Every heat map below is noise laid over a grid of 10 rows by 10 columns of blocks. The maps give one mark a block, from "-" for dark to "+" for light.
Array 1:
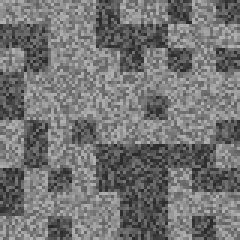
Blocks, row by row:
+ + + + - + + - + -
- - + + - - - + + +
+ - + + + - + - + -
- + + + + + + + + +
- + + + + + - + + +
+ - + - + + + + + -
+ - + + - - - - - +
- + - + - - - + - -
- + + + + - - + + +
+ + - + + - - + - +
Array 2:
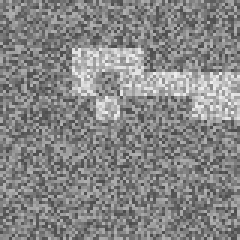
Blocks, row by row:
- - - - - - - - - -
- - - - - - - - - -
- - - + + + - - - -
- - - + - + + + + +
- - - - + - - - + +
- - - - - - - - - -
- - - - - - - - - -
- - - - - - - - - -
- - - - - - - - - -
- - - - - - - - - -
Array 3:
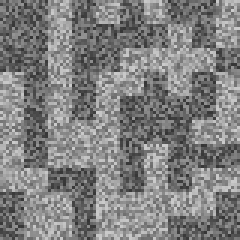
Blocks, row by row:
- - + - + - + - - +
- - + - - - - + - +
- - + - - + + + + -
+ - + - + + - + - +
+ - + - + - - - - +
+ - + + + - - - + +
+ - + + + - + - - -
+ + - - + - + - + +
- + + - + + + + + -
- + + - + + + - - -
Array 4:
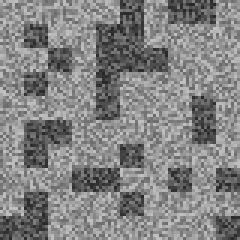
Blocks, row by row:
+ + + + + - + - - +
+ - + + - - + + + +
+ + - + - - - + + +
+ - + + - + + + + +
+ + + + - + + + - +
+ - - + + + + + - +
+ - + + + - + + + +
+ + + - - + + - + -
+ - + + + - + + + +
- - + + + + + + + -
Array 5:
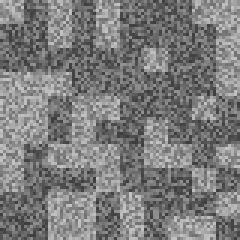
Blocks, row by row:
+ - + - + - - - + +
- - + - + - - - - +
- - - - - - + - - +
+ + + - - - - - - +
+ + - + + - - - + -
+ + - + - - + - - -
+ - + + + - + + - +
+ - - - + - - - + -
- - + + - + - - - +
- - + + - + - + + -
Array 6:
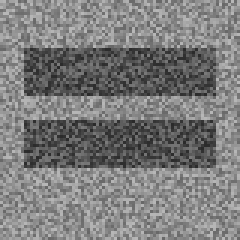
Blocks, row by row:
+ + + + + + + + + +
+ + + + + + + + + +
+ - - - - - - - - +
+ - - - - - - - - +
+ + + + + + + + + +
+ - - - - - - - - +
+ - - - - - - - - +
+ + + + + + + + + +
+ + + + + + + + + +
+ + + + + + + + + +
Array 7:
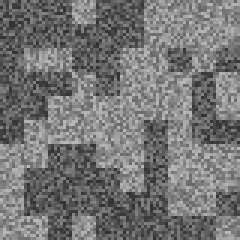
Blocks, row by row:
- - - + - - + + + +
- - - - - - + + + +
- + + - - + + - + -
- - - + - + + + - +
- - + + + + + + - +
- + + + + + - + - -
+ + - - + + - + + +
+ - - - - + - + + +
+ - - - - - - + + -
+ + - + - - - - - +
